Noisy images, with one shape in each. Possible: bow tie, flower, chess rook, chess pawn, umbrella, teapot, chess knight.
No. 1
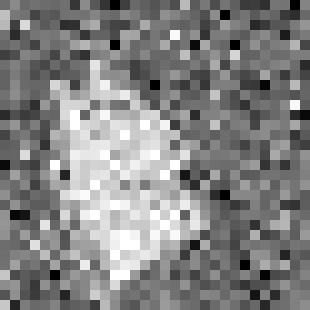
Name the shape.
chess knight
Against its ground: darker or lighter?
lighter
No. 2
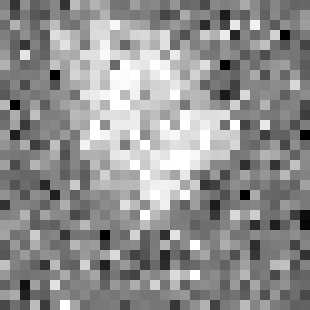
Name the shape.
chess knight
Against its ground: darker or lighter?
lighter
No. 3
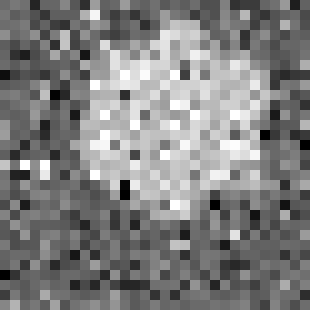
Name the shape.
flower
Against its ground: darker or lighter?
lighter
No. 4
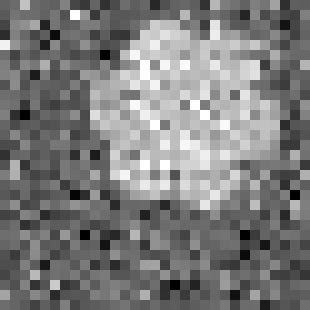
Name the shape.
flower
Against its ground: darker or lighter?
lighter
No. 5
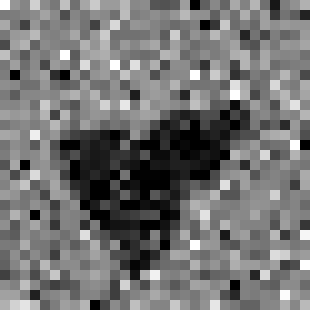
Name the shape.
chess pawn
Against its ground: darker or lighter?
darker
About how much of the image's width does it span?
two thirds
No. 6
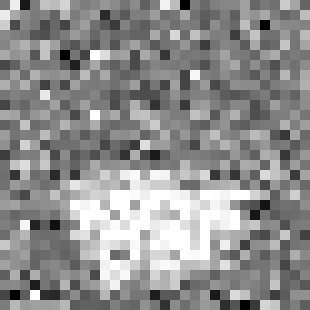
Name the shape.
chess knight
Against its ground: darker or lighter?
lighter
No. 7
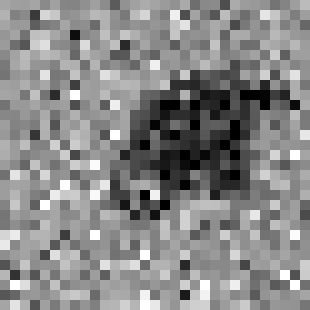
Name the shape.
teapot
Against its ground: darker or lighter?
darker
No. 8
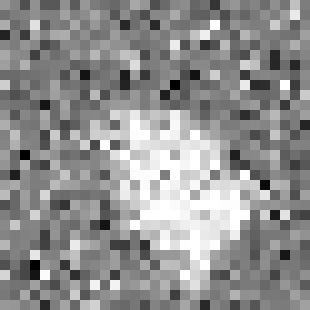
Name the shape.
chess knight
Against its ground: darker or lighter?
lighter
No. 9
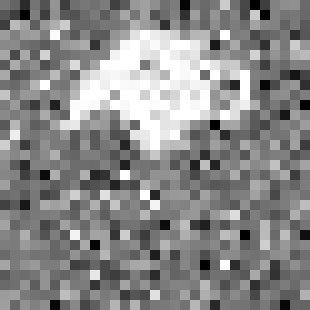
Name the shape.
teapot
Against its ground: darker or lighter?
lighter
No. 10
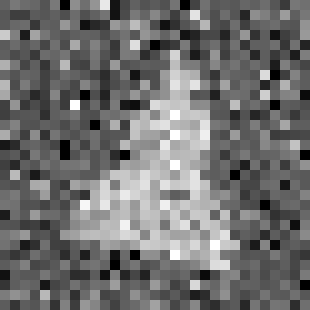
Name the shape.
chess pawn
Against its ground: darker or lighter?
lighter
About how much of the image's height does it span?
two thirds
